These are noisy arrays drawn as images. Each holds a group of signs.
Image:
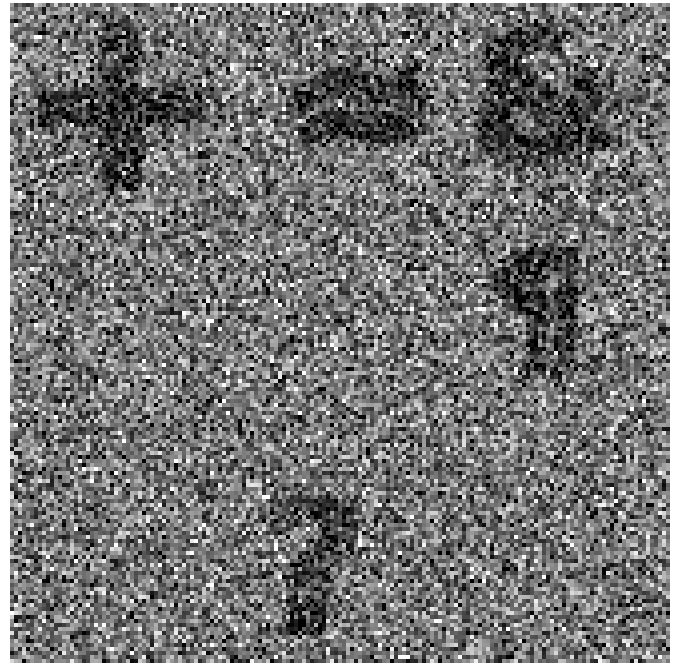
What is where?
top left: dark plus sign; top middle: dark approximately sign; top right: dark ampersand; middle right: dark pilcrow; bottom middle: dark question mark
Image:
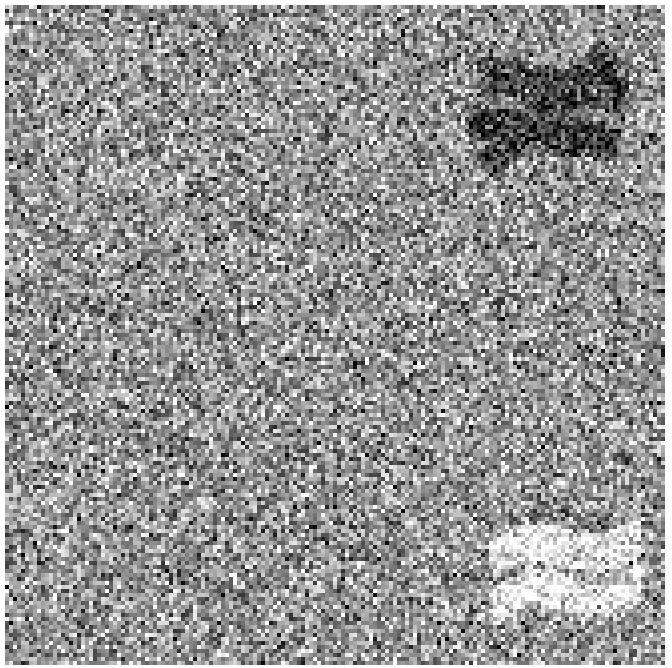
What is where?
top right: dark not-equal sign; bottom right: light approximately sign
